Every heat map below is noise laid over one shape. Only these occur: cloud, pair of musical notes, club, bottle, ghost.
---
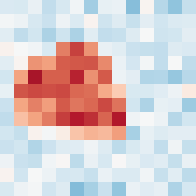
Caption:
red cloud
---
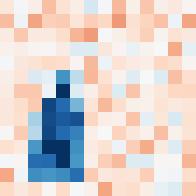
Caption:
blue bottle
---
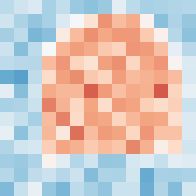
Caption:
red ghost
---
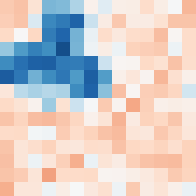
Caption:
blue club
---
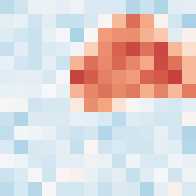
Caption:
red cloud
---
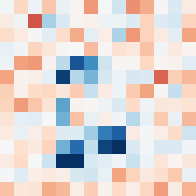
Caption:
blue pair of musical notes
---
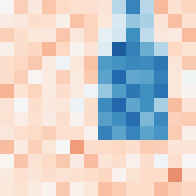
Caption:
blue bottle
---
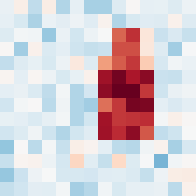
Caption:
red bottle
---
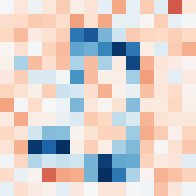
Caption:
blue pair of musical notes
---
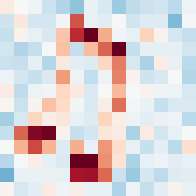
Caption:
red pair of musical notes
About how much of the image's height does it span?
nearly all
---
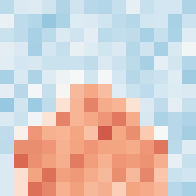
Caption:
red cloud
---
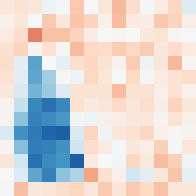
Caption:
blue bottle
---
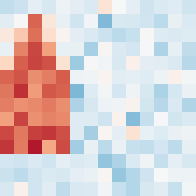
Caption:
red bottle
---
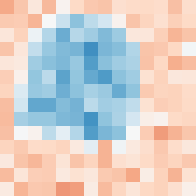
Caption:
blue ghost
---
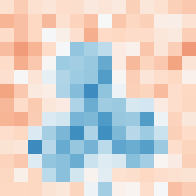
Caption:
blue club
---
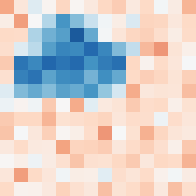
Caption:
blue cloud
